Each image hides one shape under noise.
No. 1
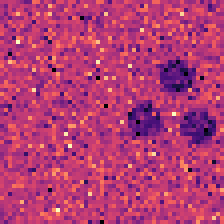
three dots
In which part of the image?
middle right
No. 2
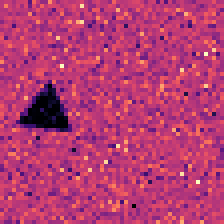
triangle
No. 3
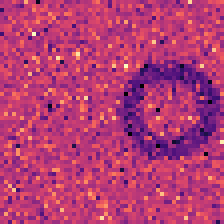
ring
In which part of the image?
middle right
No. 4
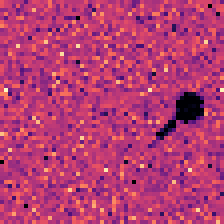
lollipop
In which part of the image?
middle right
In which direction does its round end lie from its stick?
up and right
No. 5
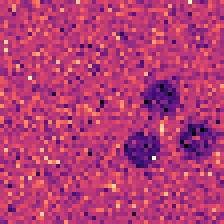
three dots
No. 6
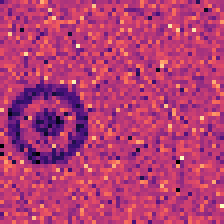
bullseye
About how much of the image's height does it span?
a third
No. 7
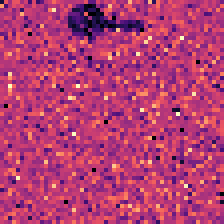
lollipop
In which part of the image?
top middle
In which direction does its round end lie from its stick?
left
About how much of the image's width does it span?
a third
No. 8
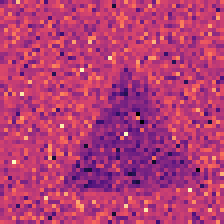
triangle
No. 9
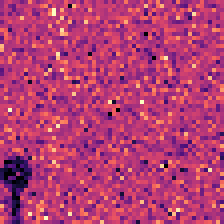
lollipop
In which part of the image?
bottom left
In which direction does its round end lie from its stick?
up
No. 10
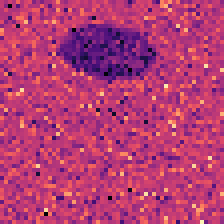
ellipse
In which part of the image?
top middle
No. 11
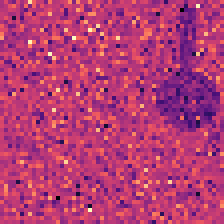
lollipop
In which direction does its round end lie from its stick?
down
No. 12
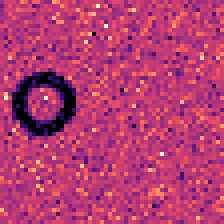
ring
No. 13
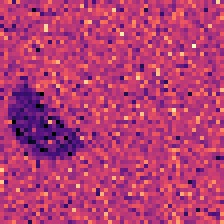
half disc
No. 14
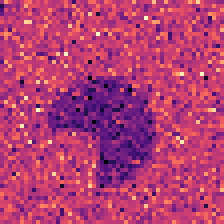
disc with a wedge cut out
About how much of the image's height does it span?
half
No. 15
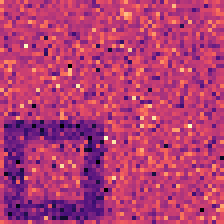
square frame
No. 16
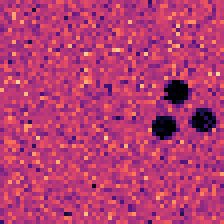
three dots
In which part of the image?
middle right
